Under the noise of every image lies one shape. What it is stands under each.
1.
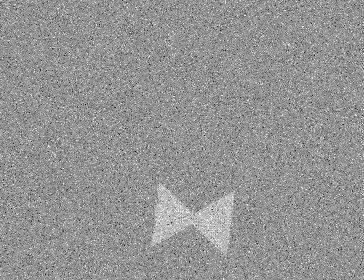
bow tie
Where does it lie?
bottom middle
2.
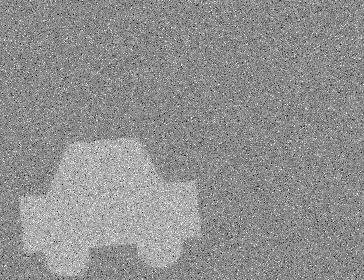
car
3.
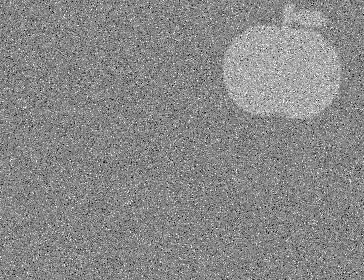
apple
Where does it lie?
top right
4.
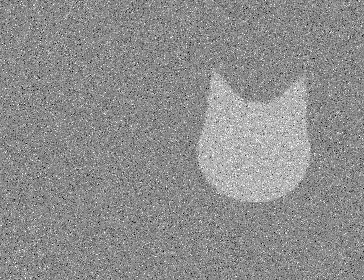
cat's head
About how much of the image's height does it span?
half
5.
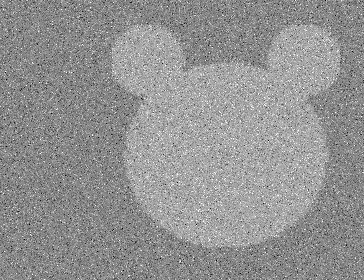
bear's head
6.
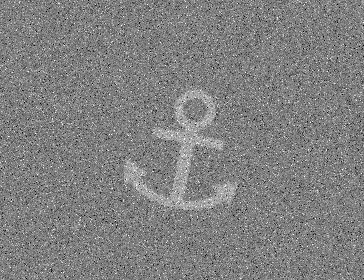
anchor
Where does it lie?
centre
